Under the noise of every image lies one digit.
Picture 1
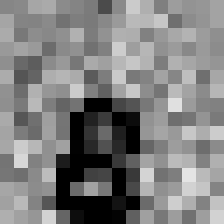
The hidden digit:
8
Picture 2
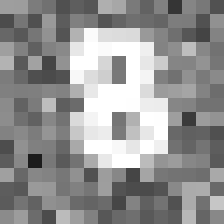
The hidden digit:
8
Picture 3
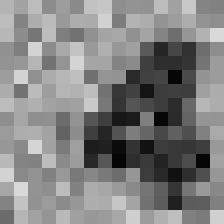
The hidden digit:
4
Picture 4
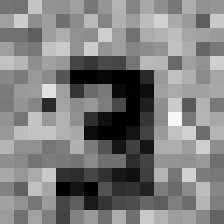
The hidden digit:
3
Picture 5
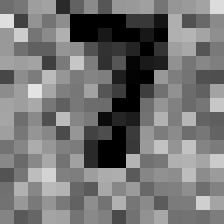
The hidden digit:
7
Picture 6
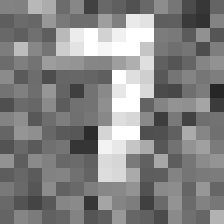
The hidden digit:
7
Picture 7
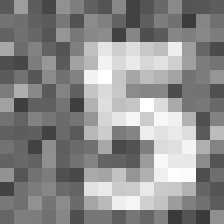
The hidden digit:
5
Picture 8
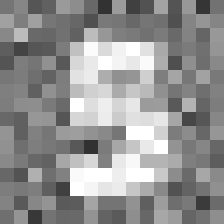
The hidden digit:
5
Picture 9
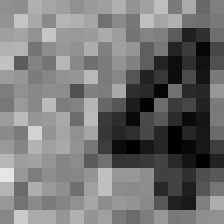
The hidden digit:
4
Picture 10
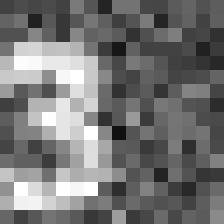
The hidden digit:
3
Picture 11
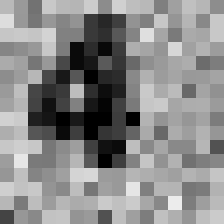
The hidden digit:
4
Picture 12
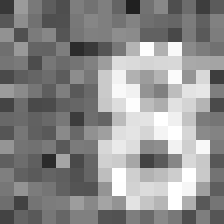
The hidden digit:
8
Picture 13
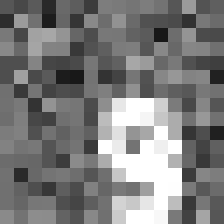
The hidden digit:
9
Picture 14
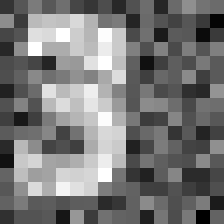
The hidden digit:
3
